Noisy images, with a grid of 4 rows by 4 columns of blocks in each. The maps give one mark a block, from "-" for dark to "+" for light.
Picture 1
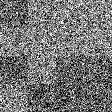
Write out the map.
- + + +
+ + + +
- + - -
+ - - -
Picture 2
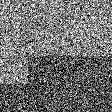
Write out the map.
+ + + +
+ + + +
+ - - -
- - - -
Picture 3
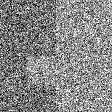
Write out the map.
- - + +
- - + +
- + + +
- - + +
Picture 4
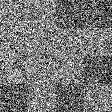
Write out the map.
+ + - -
+ + + +
+ + + -
- + - +
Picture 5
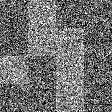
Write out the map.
- + - -
- + + -
+ - + -
- - + -
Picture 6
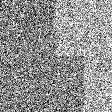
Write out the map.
- - + +
- - + +
- - - +
- - - +
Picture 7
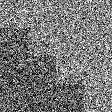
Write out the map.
+ + + +
- + + +
- - + +
- - - +
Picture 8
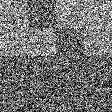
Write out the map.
+ - + +
+ + - +
- - - -
- - - -
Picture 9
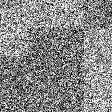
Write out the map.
+ + + -
+ - - +
- - - +
- - - +
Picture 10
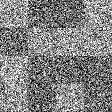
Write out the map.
+ - - +
- + + +
+ - - -
+ - + -
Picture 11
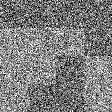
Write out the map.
- - - -
+ + + -
+ + - +
+ - - +
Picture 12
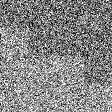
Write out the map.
- - - -
+ - - -
+ + + -
+ + + +
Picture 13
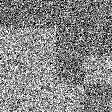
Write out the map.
- - - -
+ + - -
+ + - +
+ + + -
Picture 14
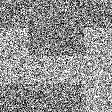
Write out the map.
- - - -
+ - - +
+ + + +
- - - +
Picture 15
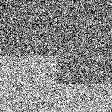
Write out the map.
- - - -
- - - -
+ + - -
+ + + +
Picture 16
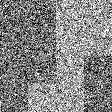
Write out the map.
- - + +
- - + +
- - + -
- + + -
